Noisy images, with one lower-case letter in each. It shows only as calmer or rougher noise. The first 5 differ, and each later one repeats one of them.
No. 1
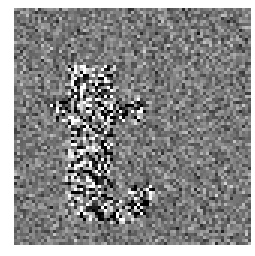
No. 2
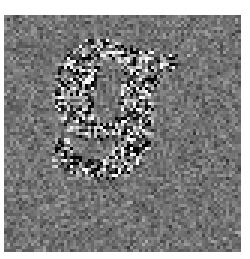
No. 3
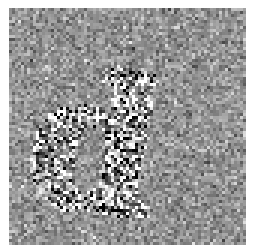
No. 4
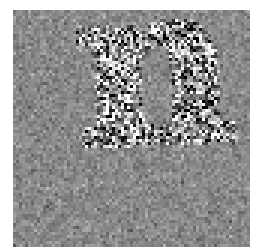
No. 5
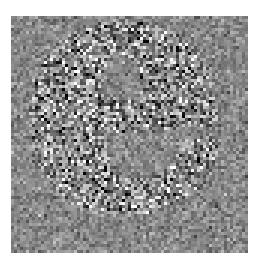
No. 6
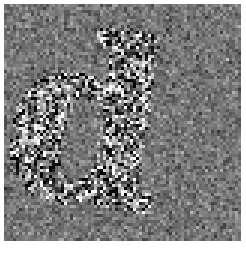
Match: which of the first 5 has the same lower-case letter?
3
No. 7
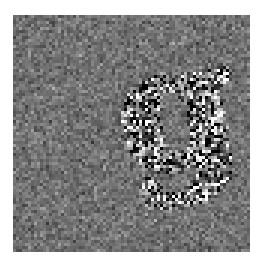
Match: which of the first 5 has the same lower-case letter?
2
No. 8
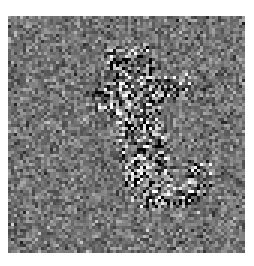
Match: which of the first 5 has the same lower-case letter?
1
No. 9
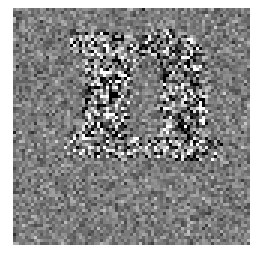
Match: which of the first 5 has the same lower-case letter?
4
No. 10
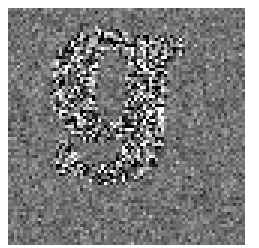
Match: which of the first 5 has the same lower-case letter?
2
